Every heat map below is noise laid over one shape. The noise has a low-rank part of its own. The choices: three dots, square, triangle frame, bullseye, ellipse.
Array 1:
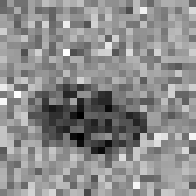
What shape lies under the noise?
ellipse
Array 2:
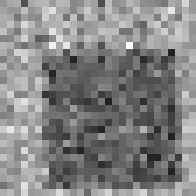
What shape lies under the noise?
square
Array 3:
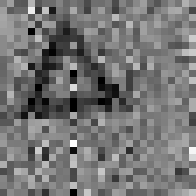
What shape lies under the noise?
triangle frame
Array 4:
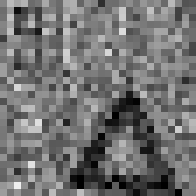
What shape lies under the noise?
triangle frame
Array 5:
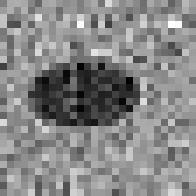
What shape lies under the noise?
ellipse
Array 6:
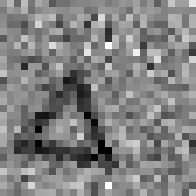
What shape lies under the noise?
triangle frame
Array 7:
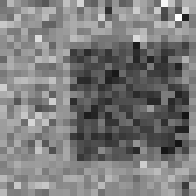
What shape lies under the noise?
square
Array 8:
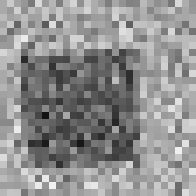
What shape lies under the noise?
square
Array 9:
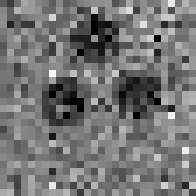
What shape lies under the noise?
three dots
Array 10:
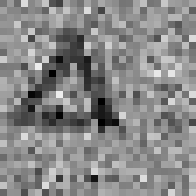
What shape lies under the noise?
triangle frame
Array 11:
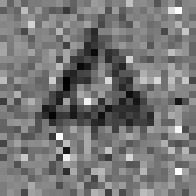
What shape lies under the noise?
triangle frame
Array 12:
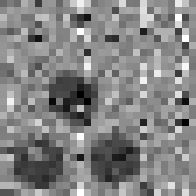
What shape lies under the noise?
three dots
